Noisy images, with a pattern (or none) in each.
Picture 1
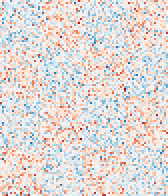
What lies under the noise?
a checkerboard
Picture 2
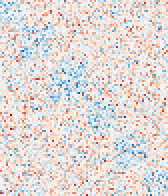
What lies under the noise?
blocks along the diagonal
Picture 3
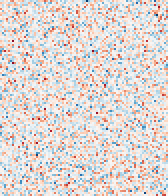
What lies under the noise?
only noise
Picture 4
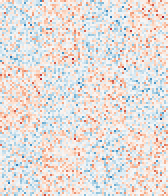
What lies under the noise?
a checkerboard
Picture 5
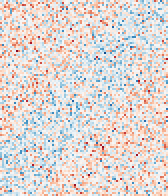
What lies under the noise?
a diagonal band
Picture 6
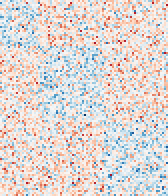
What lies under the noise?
blocks along the diagonal
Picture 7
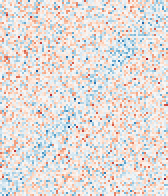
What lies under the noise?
a diagonal band
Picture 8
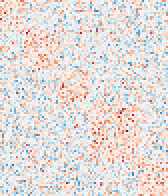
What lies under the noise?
blocks along the diagonal
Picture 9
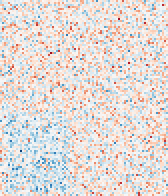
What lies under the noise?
one block
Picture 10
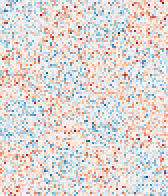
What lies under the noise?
a checkerboard
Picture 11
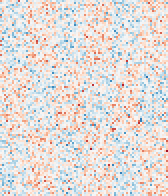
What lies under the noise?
a checkerboard
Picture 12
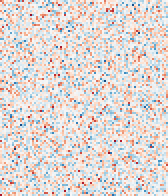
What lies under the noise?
only noise
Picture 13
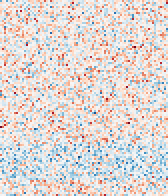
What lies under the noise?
one band of rows
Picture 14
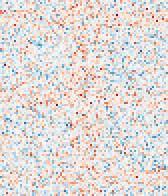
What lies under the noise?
bands of rows crossing bands of columns
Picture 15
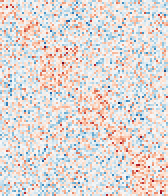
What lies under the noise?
blocks along the diagonal
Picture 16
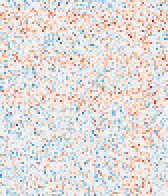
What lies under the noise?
bands of rows crossing bands of columns
